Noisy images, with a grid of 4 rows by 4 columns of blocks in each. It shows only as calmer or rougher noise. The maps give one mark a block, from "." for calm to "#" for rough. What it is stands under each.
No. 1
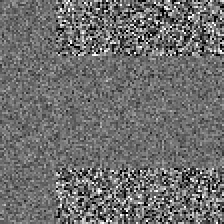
. # # #
. . . .
. . . .
. # # #
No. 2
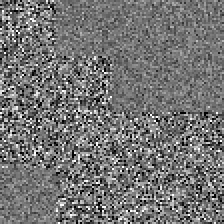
# . . .
# # . .
# # # #
. # # #
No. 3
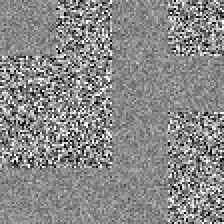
. # . #
# # . .
# # . #
. . . #
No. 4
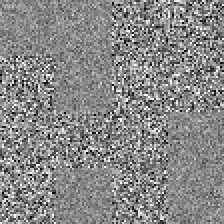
. . # #
# . # #
# # # .
# . # .
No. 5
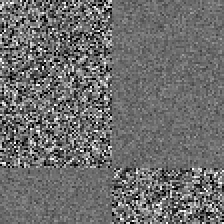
# # . .
# # . .
# # . .
. . # #
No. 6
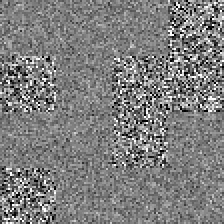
. . . #
# . # #
. . # .
# . . .
